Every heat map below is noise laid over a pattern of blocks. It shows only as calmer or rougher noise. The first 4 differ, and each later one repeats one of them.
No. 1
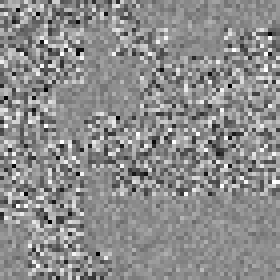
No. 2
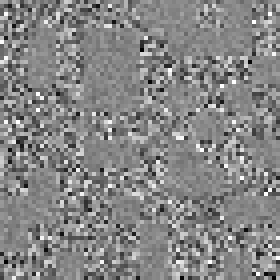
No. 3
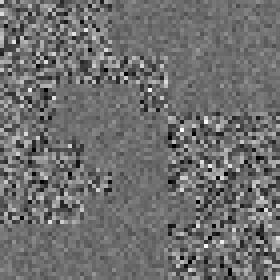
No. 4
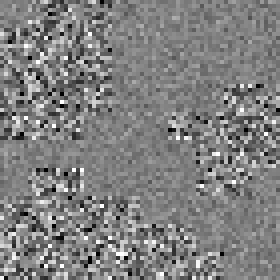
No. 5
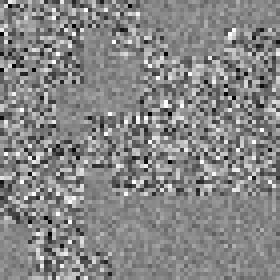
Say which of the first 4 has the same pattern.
1
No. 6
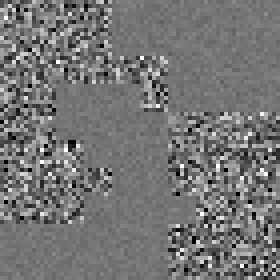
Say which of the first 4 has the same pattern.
3
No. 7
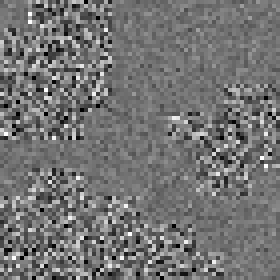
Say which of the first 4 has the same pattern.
4
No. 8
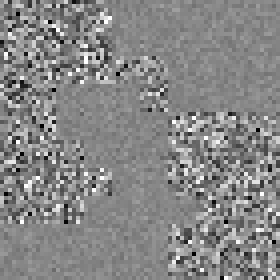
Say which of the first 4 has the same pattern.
3
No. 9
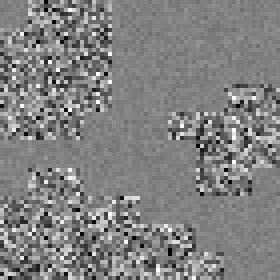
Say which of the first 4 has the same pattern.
4
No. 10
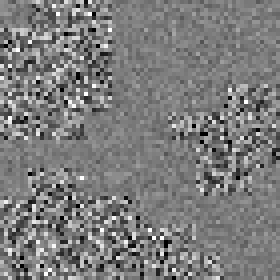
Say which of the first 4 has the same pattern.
4
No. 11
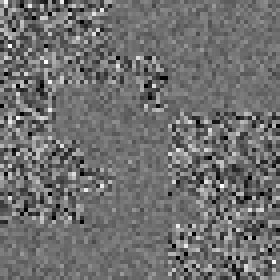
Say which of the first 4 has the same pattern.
3
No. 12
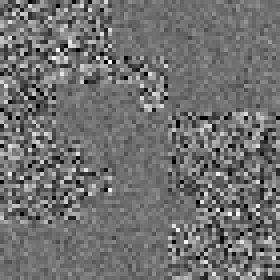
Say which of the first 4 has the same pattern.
3
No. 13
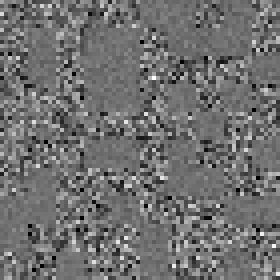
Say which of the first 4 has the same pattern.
2
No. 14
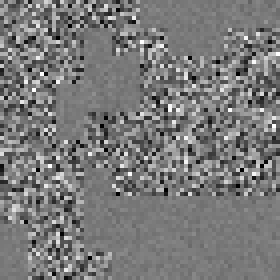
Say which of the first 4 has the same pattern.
1
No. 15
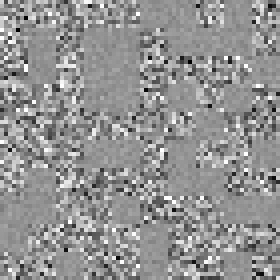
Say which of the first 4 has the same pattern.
2
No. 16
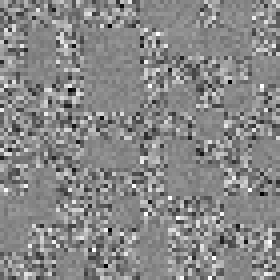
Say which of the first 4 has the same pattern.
2
